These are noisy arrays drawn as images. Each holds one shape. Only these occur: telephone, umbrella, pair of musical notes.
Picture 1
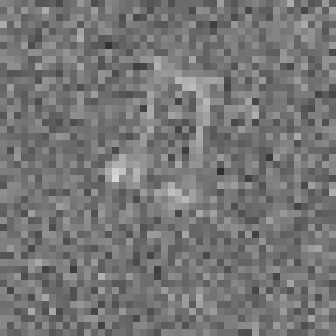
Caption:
light pair of musical notes
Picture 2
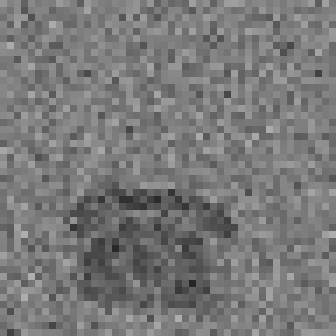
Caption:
dark telephone
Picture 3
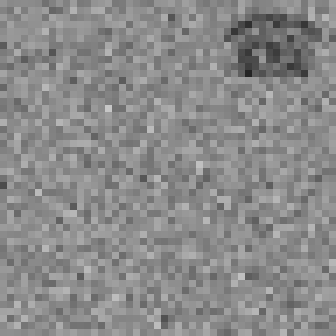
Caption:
dark telephone, top right
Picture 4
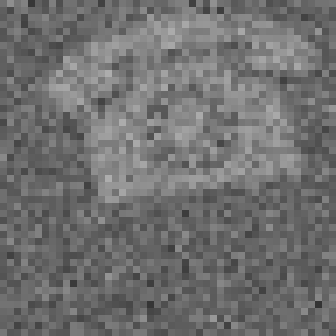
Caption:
light telephone
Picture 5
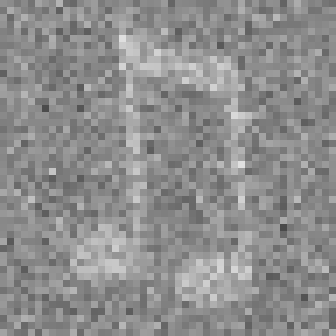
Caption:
light pair of musical notes
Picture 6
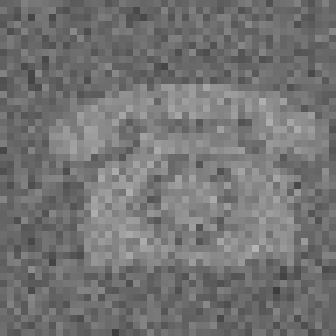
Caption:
light telephone
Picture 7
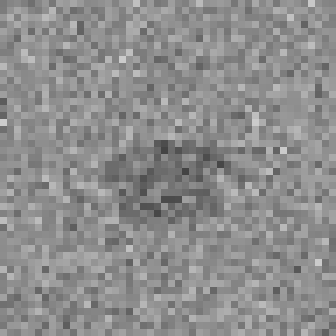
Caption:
dark telephone, centre
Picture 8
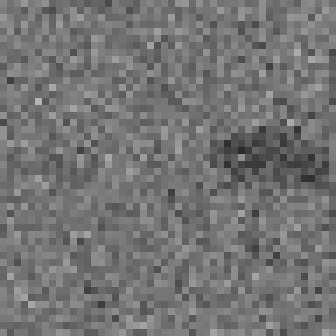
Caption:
dark umbrella, middle right
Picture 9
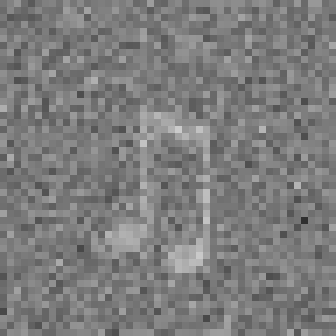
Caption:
light pair of musical notes
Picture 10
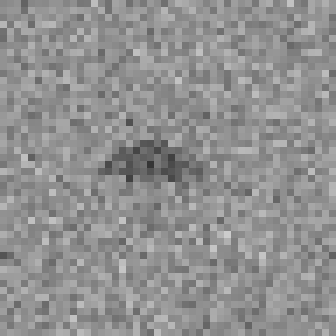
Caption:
dark umbrella, centre
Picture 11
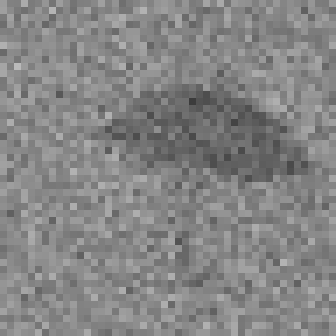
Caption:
dark umbrella
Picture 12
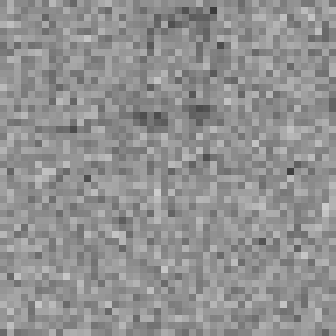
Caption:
dark pair of musical notes, top middle
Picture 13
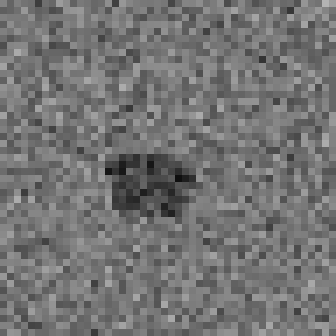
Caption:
dark telephone, centre
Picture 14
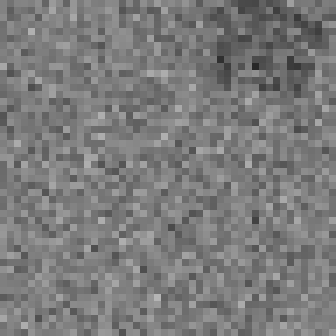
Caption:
dark telephone, top right
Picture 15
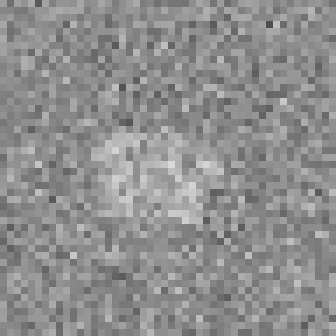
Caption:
light telephone, centre
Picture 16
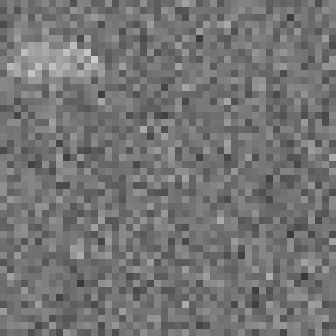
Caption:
light umbrella, top left
